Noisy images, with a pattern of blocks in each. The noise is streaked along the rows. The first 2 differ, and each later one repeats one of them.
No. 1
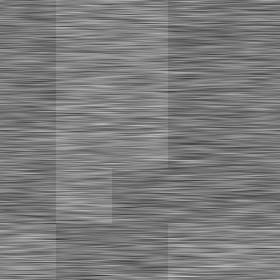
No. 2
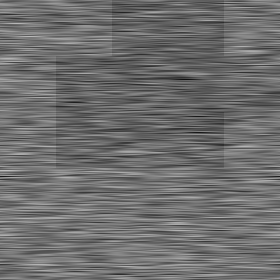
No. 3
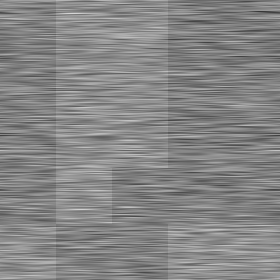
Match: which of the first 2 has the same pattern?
1
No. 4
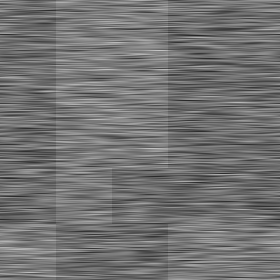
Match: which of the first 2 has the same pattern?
1
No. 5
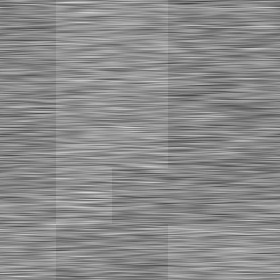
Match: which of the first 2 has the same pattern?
1
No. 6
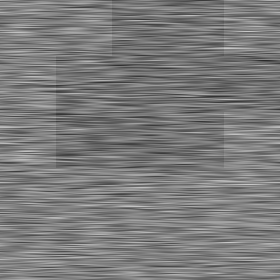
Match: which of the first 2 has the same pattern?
2
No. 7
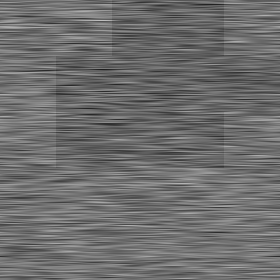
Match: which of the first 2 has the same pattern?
2
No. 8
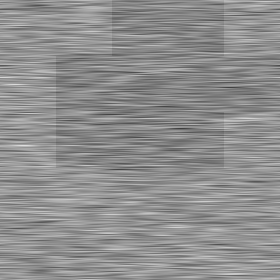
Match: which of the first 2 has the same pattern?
2
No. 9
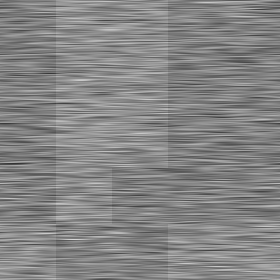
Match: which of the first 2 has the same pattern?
1
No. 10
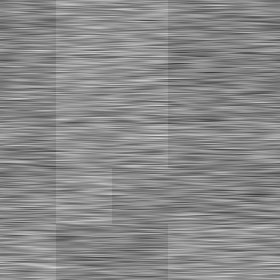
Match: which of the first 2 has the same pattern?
1
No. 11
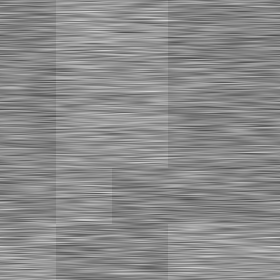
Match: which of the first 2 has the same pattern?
1
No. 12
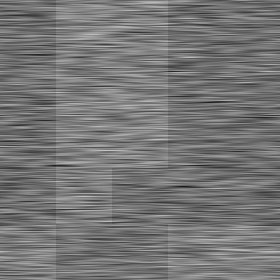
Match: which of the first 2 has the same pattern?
1
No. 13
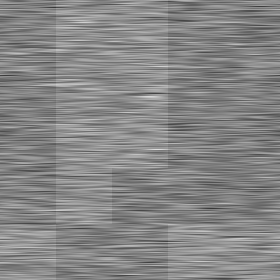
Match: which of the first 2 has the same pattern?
1
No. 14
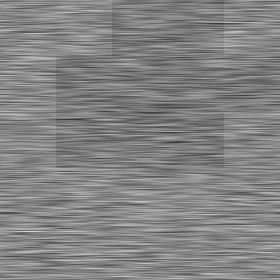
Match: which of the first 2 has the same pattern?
2
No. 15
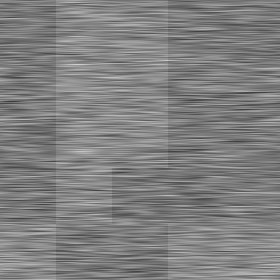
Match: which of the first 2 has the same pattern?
1
